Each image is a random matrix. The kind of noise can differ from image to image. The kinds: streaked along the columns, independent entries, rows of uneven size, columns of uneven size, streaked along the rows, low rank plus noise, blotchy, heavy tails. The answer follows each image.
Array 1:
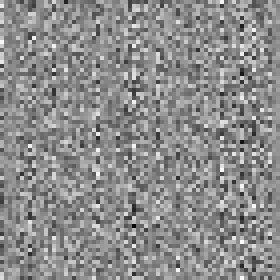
columns of uneven size
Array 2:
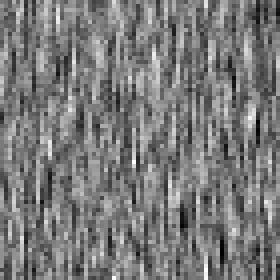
streaked along the columns
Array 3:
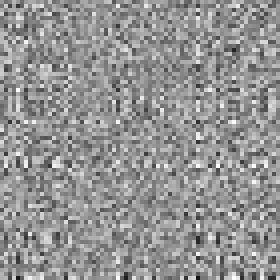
low rank plus noise
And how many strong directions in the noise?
two
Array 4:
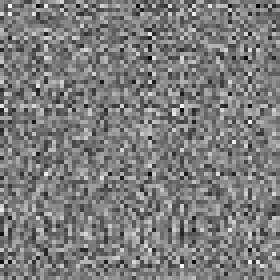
low rank plus noise
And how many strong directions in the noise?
three or four
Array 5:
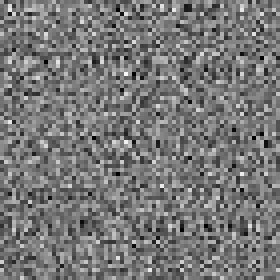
low rank plus noise
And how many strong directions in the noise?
three or four
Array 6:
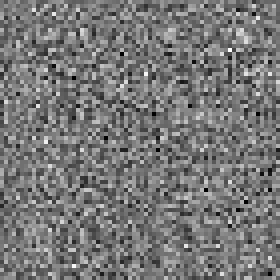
low rank plus noise
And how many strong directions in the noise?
five to eight
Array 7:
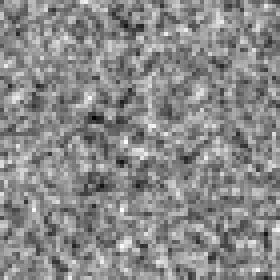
blotchy
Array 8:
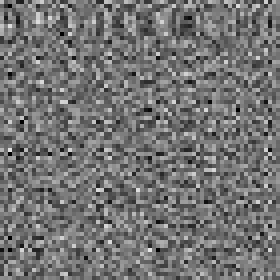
low rank plus noise
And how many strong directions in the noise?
one
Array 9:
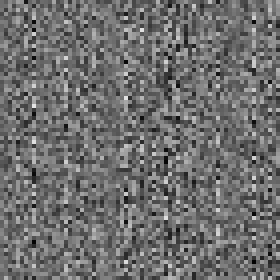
columns of uneven size
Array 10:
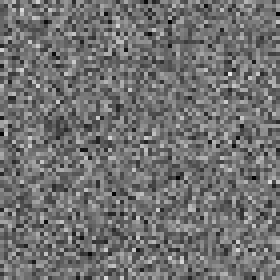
independent entries
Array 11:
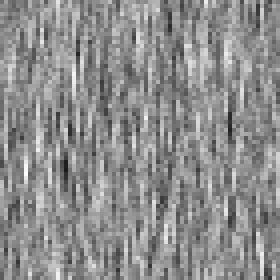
streaked along the columns
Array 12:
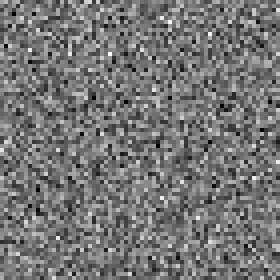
independent entries
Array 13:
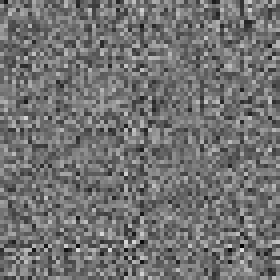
low rank plus noise
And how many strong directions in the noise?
three or four
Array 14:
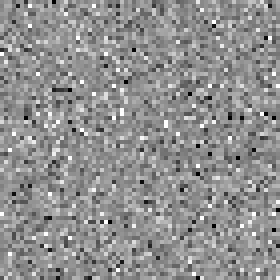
heavy tails
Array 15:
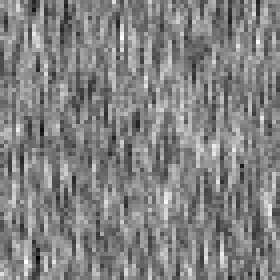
streaked along the columns
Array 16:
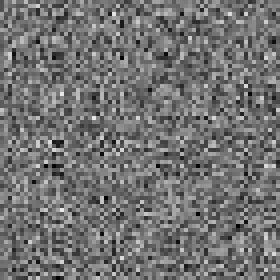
low rank plus noise
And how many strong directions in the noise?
one
